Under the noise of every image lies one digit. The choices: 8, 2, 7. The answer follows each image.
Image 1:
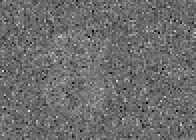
8
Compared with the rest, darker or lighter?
lighter
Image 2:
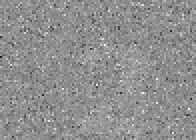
2
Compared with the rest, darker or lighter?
lighter
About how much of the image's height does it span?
two thirds
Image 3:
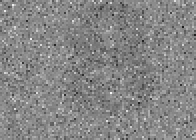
8
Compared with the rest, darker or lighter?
darker
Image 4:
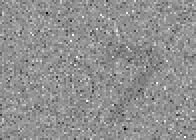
7
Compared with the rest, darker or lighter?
darker
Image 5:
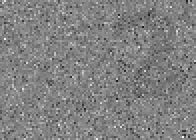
2
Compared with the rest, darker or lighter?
darker
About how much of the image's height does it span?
two thirds
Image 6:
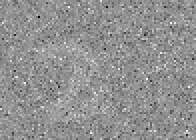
2
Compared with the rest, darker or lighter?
lighter
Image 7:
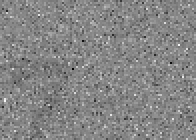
7
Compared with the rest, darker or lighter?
darker
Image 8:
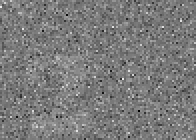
2
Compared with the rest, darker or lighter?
lighter
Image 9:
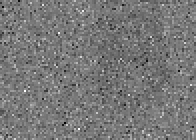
8
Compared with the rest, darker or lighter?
darker
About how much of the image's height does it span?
two thirds
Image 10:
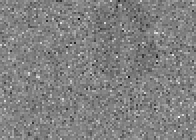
8
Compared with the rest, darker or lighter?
darker
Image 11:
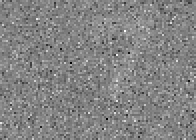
7
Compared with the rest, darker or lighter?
lighter
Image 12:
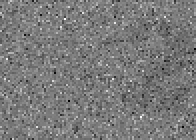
2
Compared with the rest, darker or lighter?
darker
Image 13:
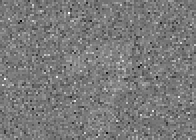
7
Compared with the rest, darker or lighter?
lighter
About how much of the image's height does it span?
two thirds
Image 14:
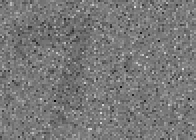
7
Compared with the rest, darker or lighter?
darker
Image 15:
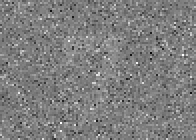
7
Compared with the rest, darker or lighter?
lighter
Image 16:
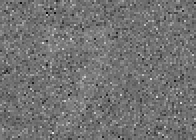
7
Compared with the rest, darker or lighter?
lighter
